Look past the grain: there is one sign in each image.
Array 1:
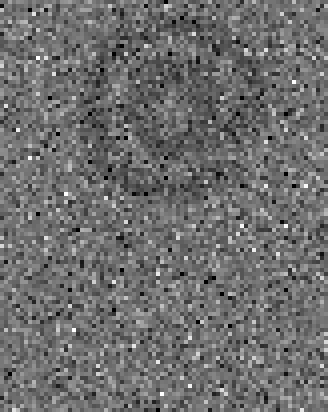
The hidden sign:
at sign
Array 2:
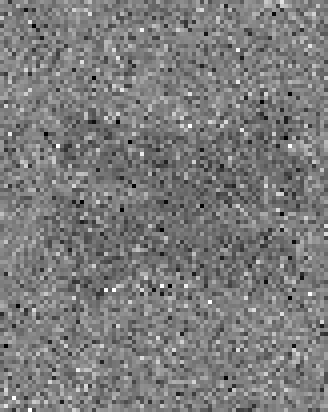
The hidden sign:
not-equal sign
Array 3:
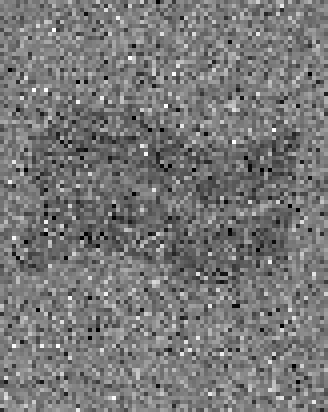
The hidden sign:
approximately sign
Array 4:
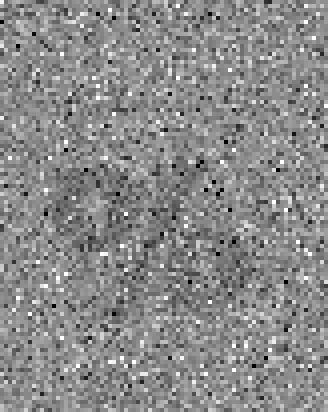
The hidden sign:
percent sign
